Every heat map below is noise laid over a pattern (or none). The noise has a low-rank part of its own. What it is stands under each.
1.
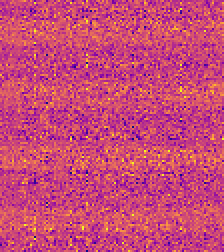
horizontal stripes
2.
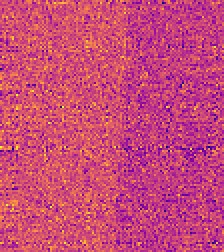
a sharp edge
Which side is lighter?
left
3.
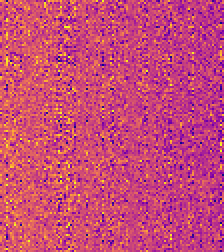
a smooth slope
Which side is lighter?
left
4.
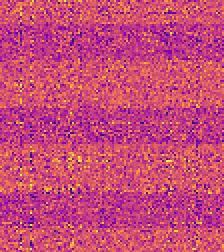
horizontal stripes
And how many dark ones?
3
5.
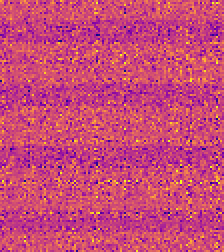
horizontal stripes
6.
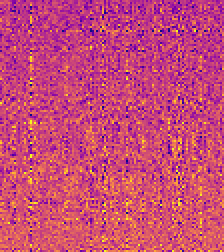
a smooth slope
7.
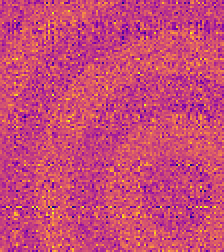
rings round one point
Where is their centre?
bottom right
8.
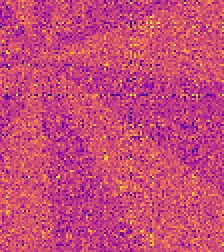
spokes from one point
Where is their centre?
top left
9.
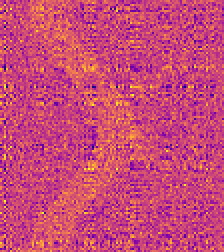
a wavy band
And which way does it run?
top to bottom
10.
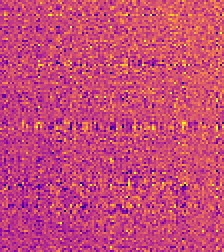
a smooth slope
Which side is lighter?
top right
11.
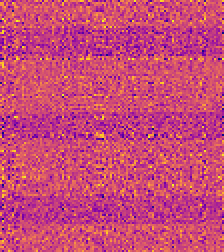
horizontal stripes
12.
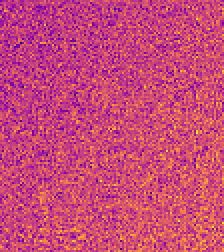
a smooth slope
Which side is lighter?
bottom right
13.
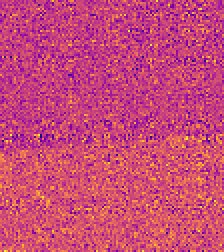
a sharp edge
